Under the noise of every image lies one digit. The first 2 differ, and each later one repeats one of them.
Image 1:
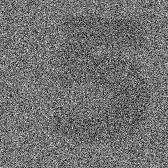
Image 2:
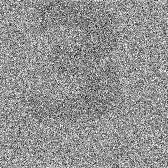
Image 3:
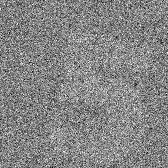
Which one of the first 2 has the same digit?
1
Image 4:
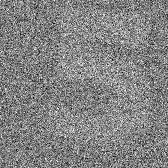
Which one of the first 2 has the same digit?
1
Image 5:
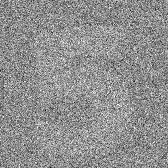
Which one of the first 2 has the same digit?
1
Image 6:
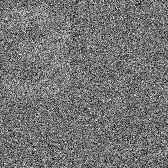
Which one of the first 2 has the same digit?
2
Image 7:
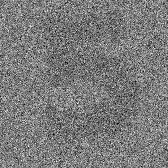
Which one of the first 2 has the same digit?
1
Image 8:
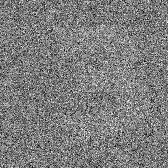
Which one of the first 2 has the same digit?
2
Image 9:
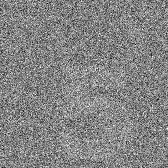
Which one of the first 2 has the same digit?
1
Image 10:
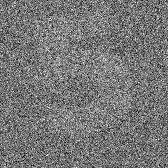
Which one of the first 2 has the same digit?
1
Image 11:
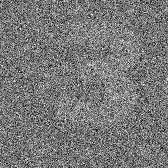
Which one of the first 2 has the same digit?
2
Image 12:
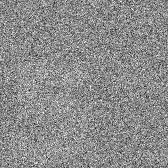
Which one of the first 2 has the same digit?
1
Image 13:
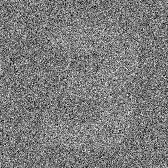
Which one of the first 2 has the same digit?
2
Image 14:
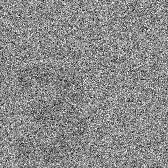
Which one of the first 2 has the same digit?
2
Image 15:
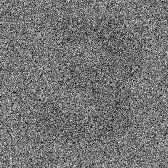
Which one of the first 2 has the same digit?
2
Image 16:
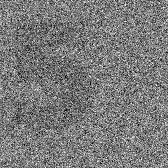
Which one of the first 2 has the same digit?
1
